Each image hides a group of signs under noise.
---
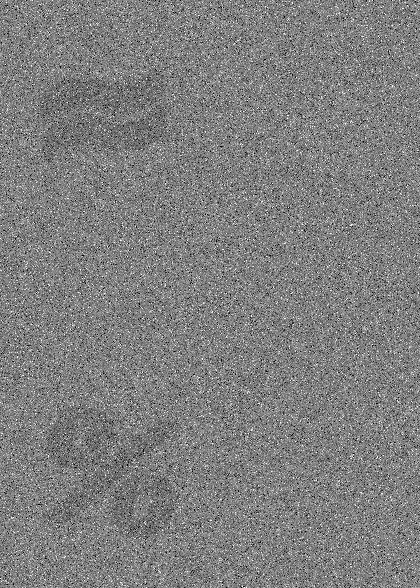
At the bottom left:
percent sign
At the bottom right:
nothing
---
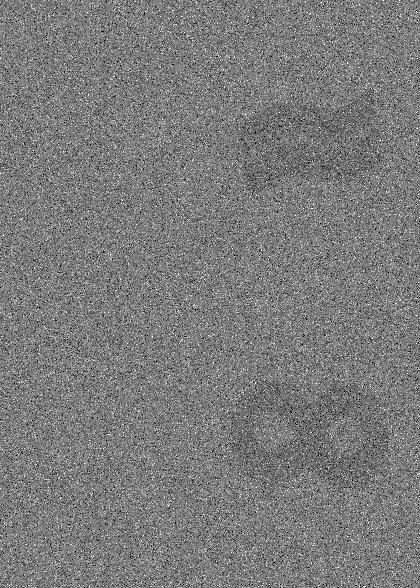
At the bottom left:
nothing
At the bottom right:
infinity sign
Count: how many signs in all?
2
